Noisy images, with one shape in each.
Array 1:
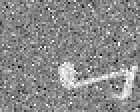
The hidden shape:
musical note
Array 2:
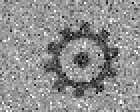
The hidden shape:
gear
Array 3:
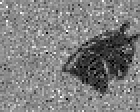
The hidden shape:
chess knight
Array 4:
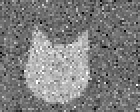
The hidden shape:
cat's head
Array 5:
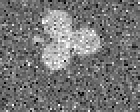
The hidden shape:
club
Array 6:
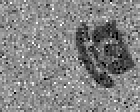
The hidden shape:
telephone
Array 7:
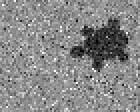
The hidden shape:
turtle
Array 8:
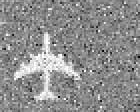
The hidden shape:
airplane
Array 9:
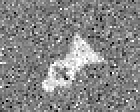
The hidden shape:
chess bishop
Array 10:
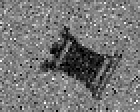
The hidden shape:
chess rook
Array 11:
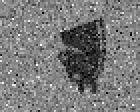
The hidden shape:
chess knight
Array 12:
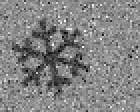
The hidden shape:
snowflake
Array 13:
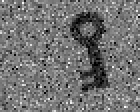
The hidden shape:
key
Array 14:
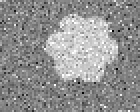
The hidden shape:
flower
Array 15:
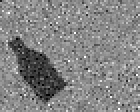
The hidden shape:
bottle
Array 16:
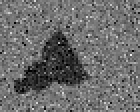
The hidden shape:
chess pawn
